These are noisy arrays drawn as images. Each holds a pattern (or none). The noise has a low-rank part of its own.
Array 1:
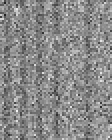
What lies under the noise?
bands of columns
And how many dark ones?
5
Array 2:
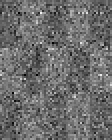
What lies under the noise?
a checkerboard
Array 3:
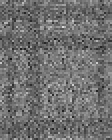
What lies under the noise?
bands of rows crossing bands of columns
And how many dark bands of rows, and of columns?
3 and 3
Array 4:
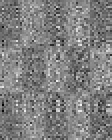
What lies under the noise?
a checkerboard
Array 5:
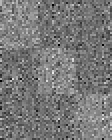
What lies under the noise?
blocks along the diagonal
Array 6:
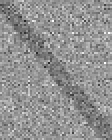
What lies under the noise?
a diagonal band
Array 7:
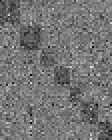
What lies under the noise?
blocks along the diagonal
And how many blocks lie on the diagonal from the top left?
7
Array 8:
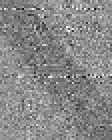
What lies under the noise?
a diagonal band
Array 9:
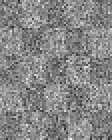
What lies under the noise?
a checkerboard
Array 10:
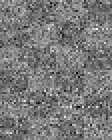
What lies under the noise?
a checkerboard
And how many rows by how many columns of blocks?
6 by 4
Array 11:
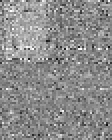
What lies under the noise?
one block
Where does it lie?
top left
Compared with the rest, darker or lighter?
lighter
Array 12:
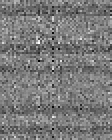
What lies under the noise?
bands of rows
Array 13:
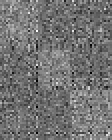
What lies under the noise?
blocks along the diagonal
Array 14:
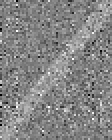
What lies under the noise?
a diagonal band
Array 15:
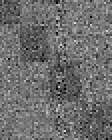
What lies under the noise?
blocks along the diagonal
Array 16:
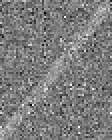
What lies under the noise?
a diagonal band
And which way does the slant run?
bottom left to top right
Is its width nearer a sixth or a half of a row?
a sixth
